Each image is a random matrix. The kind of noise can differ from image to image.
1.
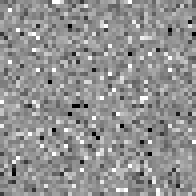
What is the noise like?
heavy tails
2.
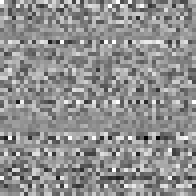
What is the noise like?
rows of uneven size
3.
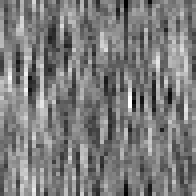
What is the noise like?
streaked along the columns
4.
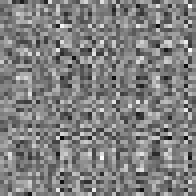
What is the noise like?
low rank plus noise
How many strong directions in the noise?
one
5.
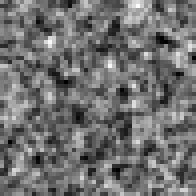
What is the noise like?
blotchy
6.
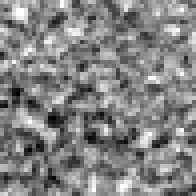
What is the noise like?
blotchy
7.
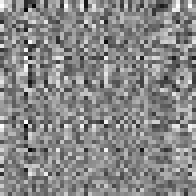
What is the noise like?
low rank plus noise
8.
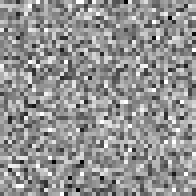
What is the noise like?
independent entries
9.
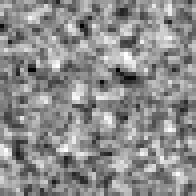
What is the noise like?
blotchy
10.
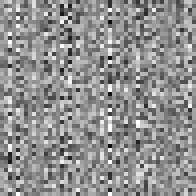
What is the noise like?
columns of uneven size
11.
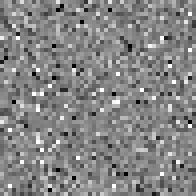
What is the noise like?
heavy tails
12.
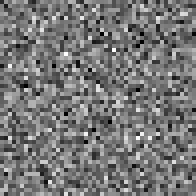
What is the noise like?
independent entries
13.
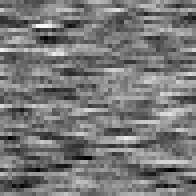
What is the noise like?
streaked along the rows
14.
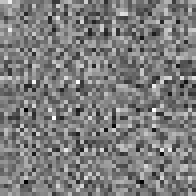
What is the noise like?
low rank plus noise
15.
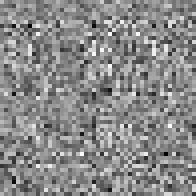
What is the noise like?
low rank plus noise
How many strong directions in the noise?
three or four
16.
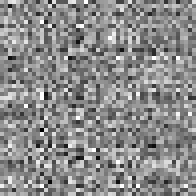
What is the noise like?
low rank plus noise
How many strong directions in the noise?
two
